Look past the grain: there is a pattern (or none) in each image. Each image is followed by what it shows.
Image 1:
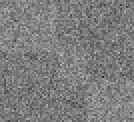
blocks along the diagonal
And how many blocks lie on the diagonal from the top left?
3
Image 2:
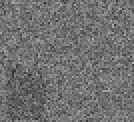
one block
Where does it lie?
bottom left
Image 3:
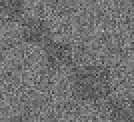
blocks along the diagonal
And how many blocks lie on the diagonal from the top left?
5
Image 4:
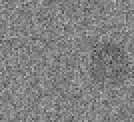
one block
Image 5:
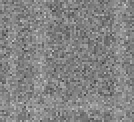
bands of rows crossing bands of columns
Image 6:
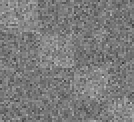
blocks along the diagonal
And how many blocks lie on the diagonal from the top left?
4
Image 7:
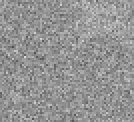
one block
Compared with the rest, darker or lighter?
lighter
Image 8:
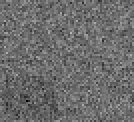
one block
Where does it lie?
bottom left
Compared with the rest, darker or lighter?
darker
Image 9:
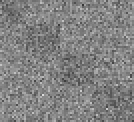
blocks along the diagonal
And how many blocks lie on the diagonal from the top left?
4
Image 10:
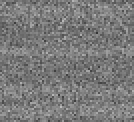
bands of rows
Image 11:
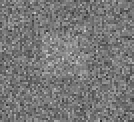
one block
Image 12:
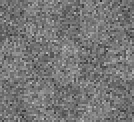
a checkerboard
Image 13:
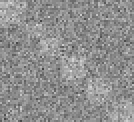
blocks along the diagonal
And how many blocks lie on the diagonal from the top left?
6
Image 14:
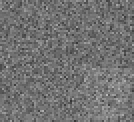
one block
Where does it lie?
bottom right
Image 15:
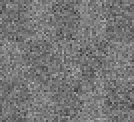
a checkerboard
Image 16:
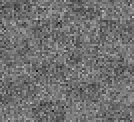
a checkerboard
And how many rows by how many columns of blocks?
6 by 4
